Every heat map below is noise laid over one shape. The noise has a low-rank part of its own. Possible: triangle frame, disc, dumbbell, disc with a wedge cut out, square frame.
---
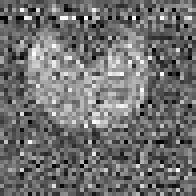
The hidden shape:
disc with a wedge cut out
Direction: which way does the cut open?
up
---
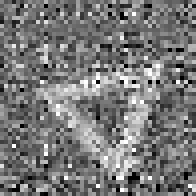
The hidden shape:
triangle frame
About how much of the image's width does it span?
two thirds
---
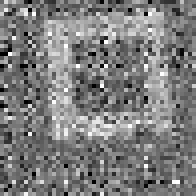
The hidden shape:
square frame
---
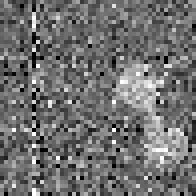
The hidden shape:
dumbbell
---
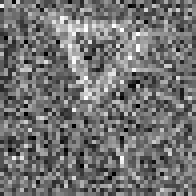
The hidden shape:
triangle frame
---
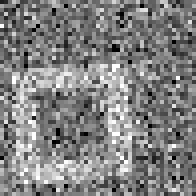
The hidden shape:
square frame
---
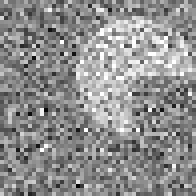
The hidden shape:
disc with a wedge cut out
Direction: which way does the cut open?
down and right
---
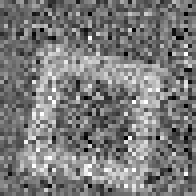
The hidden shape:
square frame
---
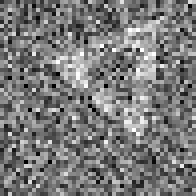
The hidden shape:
triangle frame
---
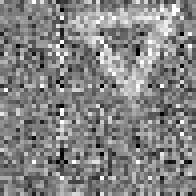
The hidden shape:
triangle frame
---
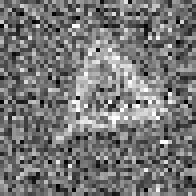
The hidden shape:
triangle frame
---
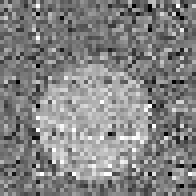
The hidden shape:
disc
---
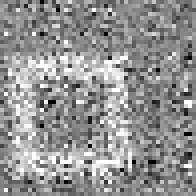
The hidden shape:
square frame
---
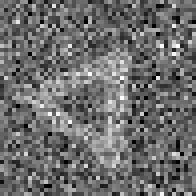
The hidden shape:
triangle frame
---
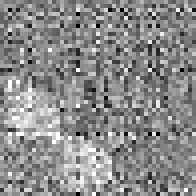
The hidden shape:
dumbbell
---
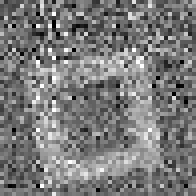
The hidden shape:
square frame
